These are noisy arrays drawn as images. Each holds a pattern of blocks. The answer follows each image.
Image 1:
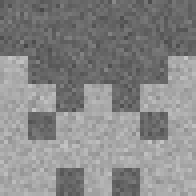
left and right mirror each other
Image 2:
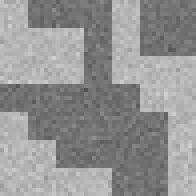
no symmetry
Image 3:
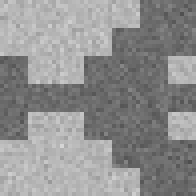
top and bottom mirror each other
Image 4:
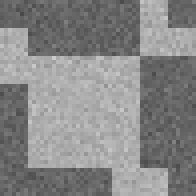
mirrored about the diagonal from the bottom left
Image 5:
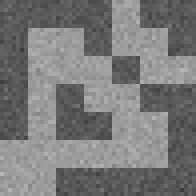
mirrored about the diagonal from the bottom left
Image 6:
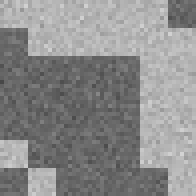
mirrored about the diagonal from the bottom left
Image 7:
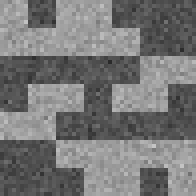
the same after a half turn
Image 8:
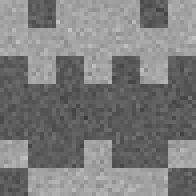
left and right mirror each other
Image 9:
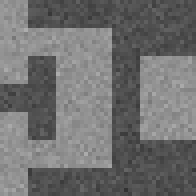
top and bottom mirror each other
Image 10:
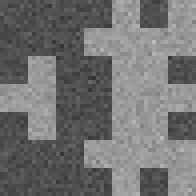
top and bottom mirror each other
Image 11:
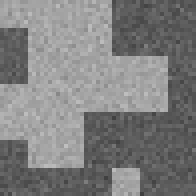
no symmetry
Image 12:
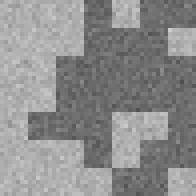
no symmetry
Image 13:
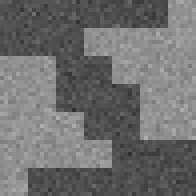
the same after a half turn
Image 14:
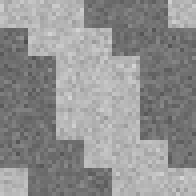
the same after a half turn
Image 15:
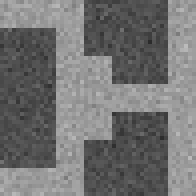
top and bottom mirror each other
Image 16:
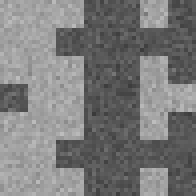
top and bottom mirror each other
